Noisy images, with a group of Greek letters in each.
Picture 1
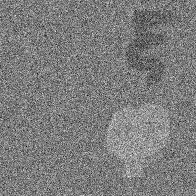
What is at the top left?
nothing
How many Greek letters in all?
2
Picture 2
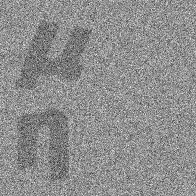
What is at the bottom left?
eta
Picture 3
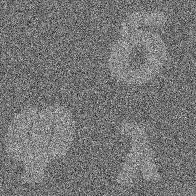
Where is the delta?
top right
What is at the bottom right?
lambda
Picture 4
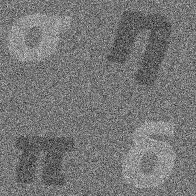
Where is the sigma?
top left
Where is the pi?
bottom left
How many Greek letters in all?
4
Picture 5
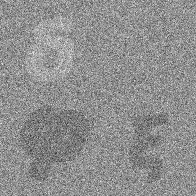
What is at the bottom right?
xi
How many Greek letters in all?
3
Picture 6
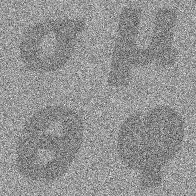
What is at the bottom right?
phi
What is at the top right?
mu
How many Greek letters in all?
4
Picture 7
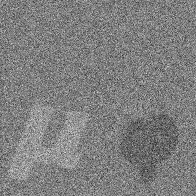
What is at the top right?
nothing
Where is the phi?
bottom right
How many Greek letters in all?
2
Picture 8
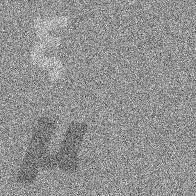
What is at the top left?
xi
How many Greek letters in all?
2
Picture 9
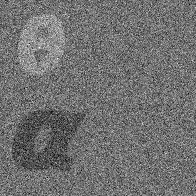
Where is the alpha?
bottom left
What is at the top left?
theta
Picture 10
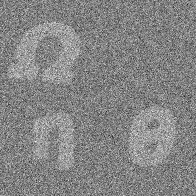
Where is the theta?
bottom right
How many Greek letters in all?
3
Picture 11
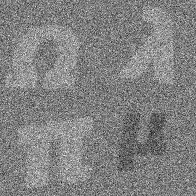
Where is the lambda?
top right
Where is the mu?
bottom right
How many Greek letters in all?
4
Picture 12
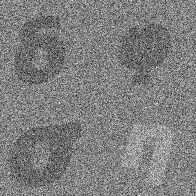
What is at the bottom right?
eta
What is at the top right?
phi
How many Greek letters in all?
4
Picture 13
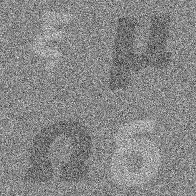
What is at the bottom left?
omega
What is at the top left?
xi
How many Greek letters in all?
4
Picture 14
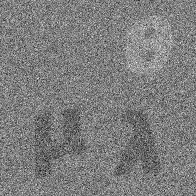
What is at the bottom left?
mu
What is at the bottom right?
lambda
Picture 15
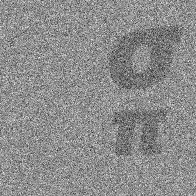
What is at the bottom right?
pi
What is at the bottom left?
nothing
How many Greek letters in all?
2
